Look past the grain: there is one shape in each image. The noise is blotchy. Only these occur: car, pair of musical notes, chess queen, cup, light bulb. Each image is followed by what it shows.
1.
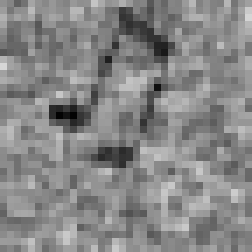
pair of musical notes
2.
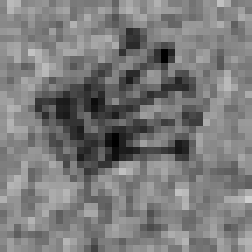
chess queen
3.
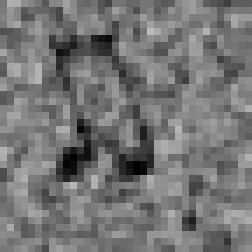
pair of musical notes
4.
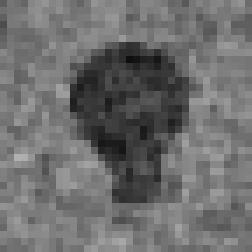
light bulb
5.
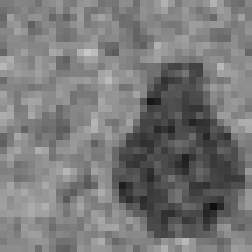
light bulb
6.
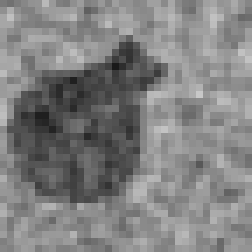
light bulb
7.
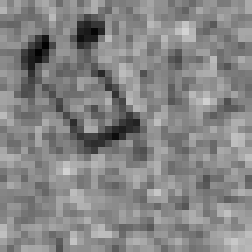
pair of musical notes
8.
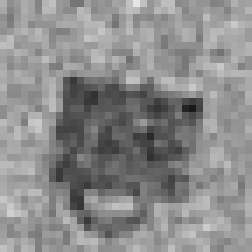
cup
